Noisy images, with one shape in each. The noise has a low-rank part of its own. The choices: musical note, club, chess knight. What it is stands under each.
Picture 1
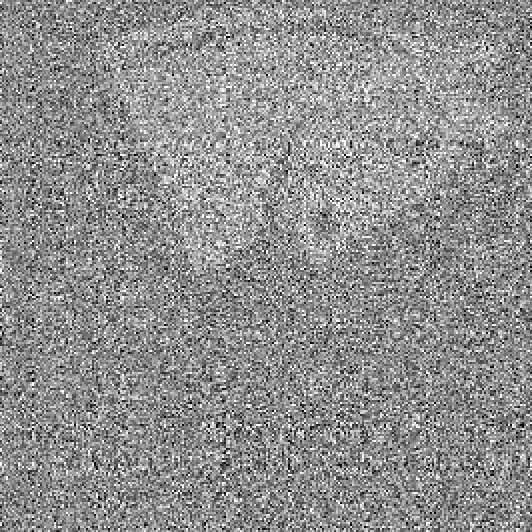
chess knight
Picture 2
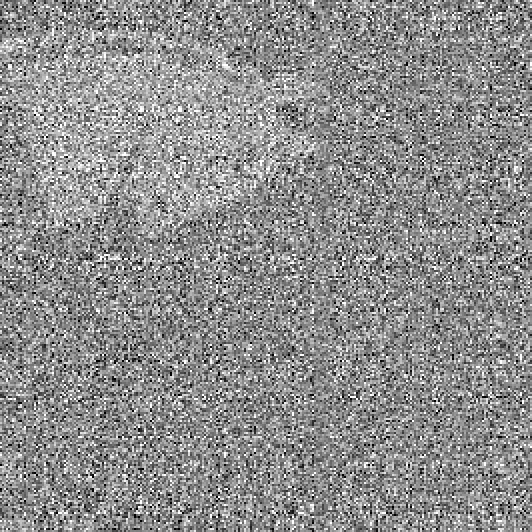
chess knight
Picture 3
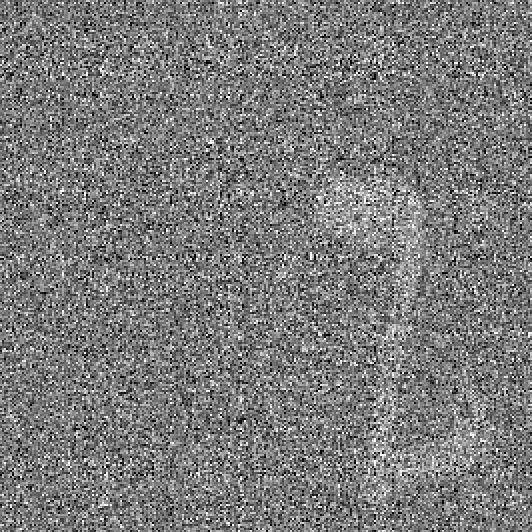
musical note
